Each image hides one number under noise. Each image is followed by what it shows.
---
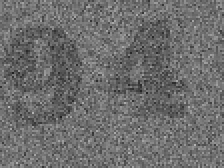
94
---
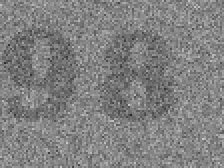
98
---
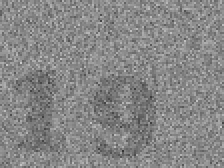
19
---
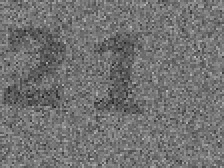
21
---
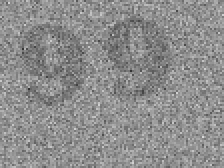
99
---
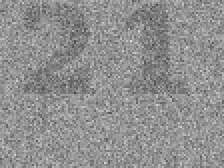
21
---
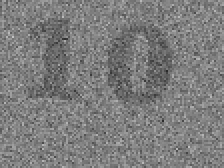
10
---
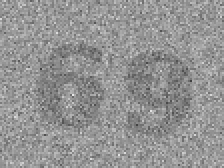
69
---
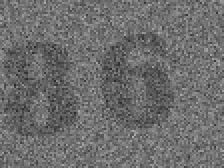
86
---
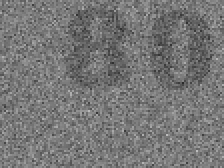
80
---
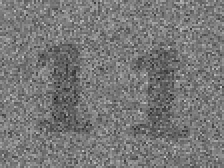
11
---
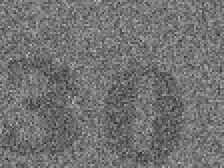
30
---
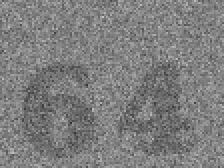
64
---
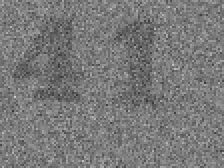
41
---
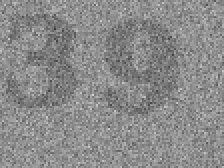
39
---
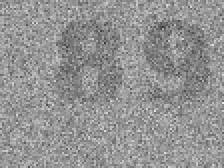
89
